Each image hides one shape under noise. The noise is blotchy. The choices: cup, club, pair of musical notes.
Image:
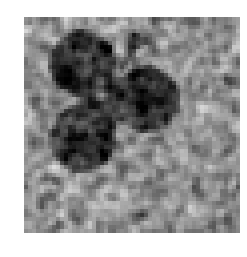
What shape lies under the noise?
club
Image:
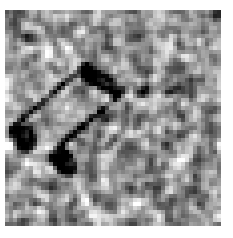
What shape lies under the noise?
pair of musical notes
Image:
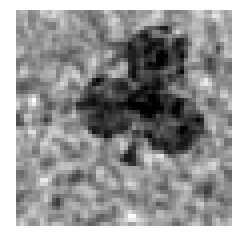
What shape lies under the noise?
club
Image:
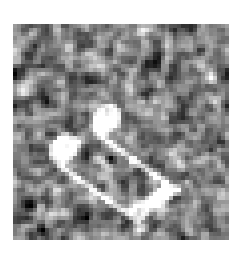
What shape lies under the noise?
pair of musical notes
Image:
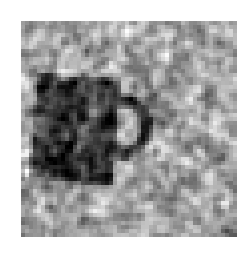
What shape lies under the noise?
cup
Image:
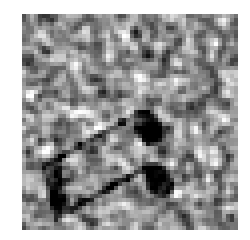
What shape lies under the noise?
pair of musical notes
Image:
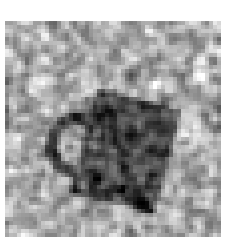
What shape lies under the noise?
cup
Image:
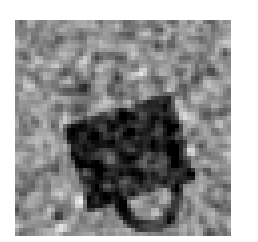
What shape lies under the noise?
cup
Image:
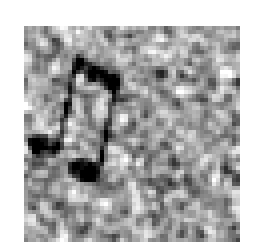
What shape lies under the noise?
pair of musical notes
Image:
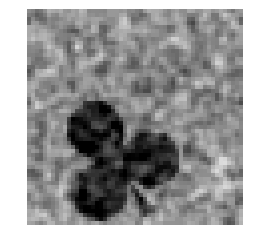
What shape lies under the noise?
club
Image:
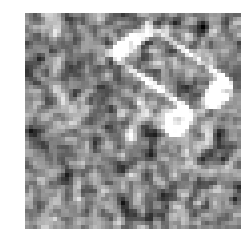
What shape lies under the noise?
pair of musical notes
